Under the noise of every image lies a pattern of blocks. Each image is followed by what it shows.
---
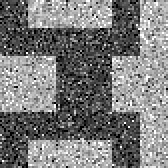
top and bottom mirror each other
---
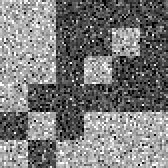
mirrored about the diagonal from the bottom left
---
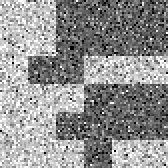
no symmetry
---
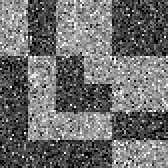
mirrored about the diagonal from the bottom left
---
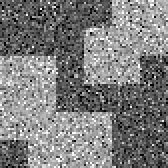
mirrored about the diagonal from the bottom left
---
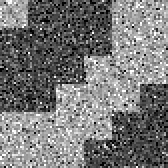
mirrored about the diagonal from the top left
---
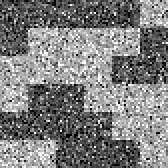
no symmetry
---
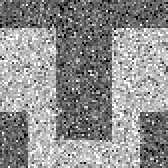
left and right mirror each other
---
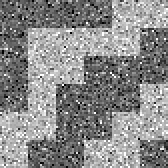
mirrored about the diagonal from the top left
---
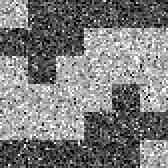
the same after a half turn
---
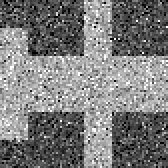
top and bottom mirror each other
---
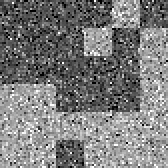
no symmetry
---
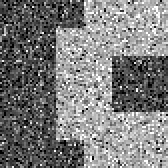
top and bottom mirror each other
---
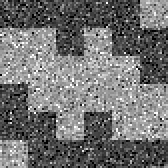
the same after a half turn
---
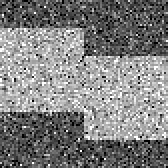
the same after a half turn
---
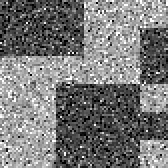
no symmetry
